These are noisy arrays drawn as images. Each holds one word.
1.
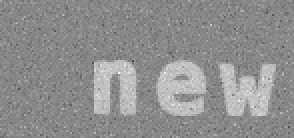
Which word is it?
new
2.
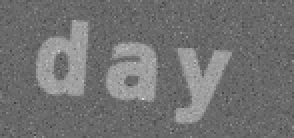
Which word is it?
day
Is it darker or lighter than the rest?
lighter
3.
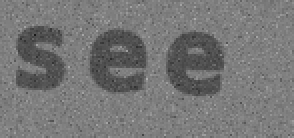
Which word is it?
see
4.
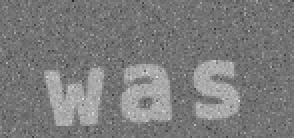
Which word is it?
was
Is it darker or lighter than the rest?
lighter
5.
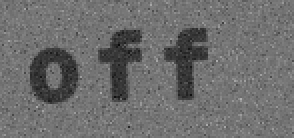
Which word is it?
off
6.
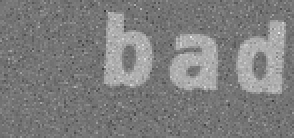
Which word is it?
bad
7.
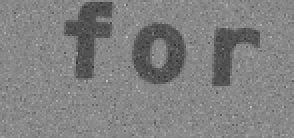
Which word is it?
for
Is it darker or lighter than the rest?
darker
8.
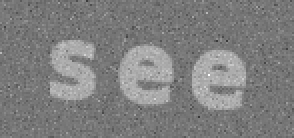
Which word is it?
see
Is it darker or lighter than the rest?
lighter
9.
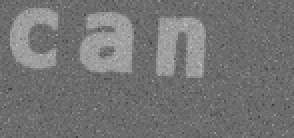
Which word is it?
can
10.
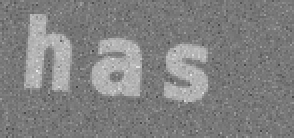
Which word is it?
has
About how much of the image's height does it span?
two thirds
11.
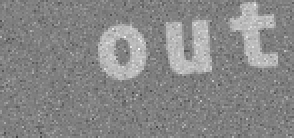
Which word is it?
out
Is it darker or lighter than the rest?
lighter
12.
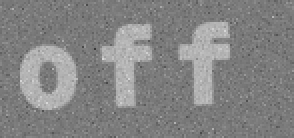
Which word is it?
off
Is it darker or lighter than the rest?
lighter
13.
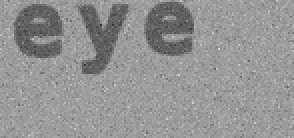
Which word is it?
eye
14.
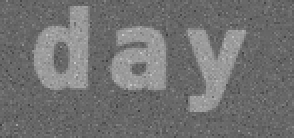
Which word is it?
day
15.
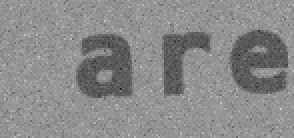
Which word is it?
are
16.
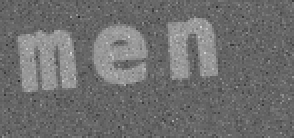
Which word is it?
men
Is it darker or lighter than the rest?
lighter
